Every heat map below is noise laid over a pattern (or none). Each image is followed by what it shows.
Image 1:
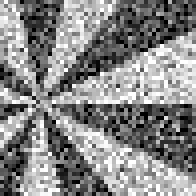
spokes from one point
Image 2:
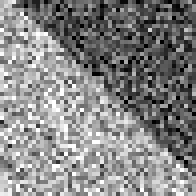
a sharp edge
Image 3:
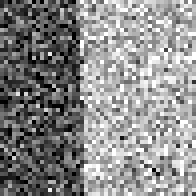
a sharp edge
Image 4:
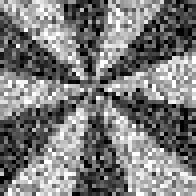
spokes from one point
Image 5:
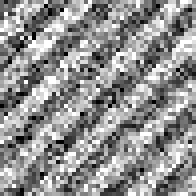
diagonal stripes
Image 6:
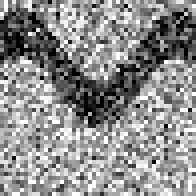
a wavy band
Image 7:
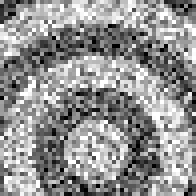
rings round one point
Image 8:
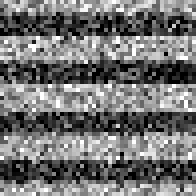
horizontal stripes
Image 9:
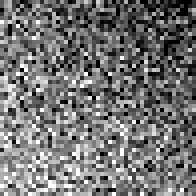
a smooth slope
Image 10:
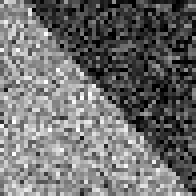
a sharp edge
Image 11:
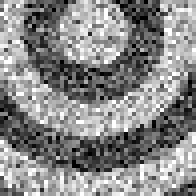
rings round one point
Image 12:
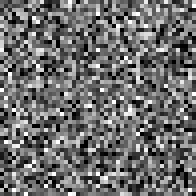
only noise
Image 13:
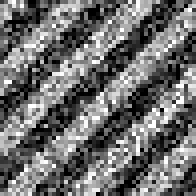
diagonal stripes
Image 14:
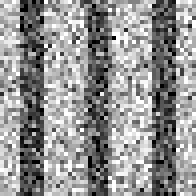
vertical stripes
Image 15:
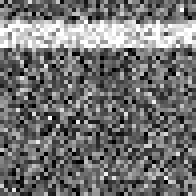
one horizontal stripe
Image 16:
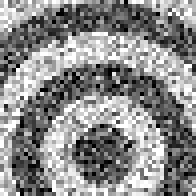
rings round one point
